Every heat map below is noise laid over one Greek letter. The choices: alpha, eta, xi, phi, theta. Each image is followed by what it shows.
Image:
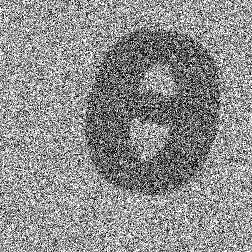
theta
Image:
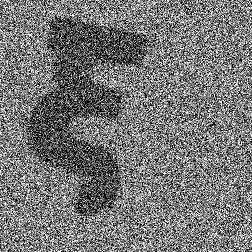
xi
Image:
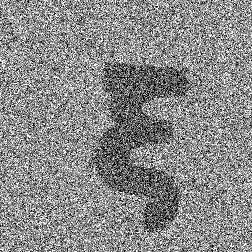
xi
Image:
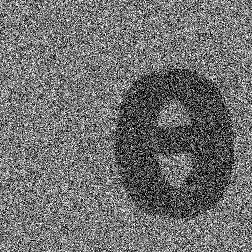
theta
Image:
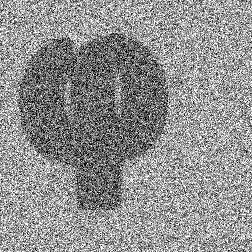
phi
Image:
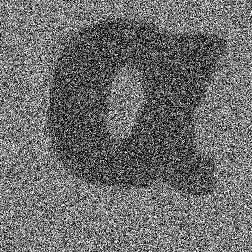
alpha
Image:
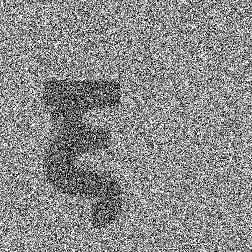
xi
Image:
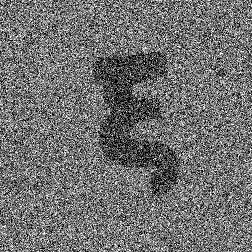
xi
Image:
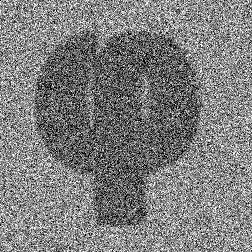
phi
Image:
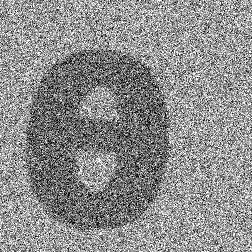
theta
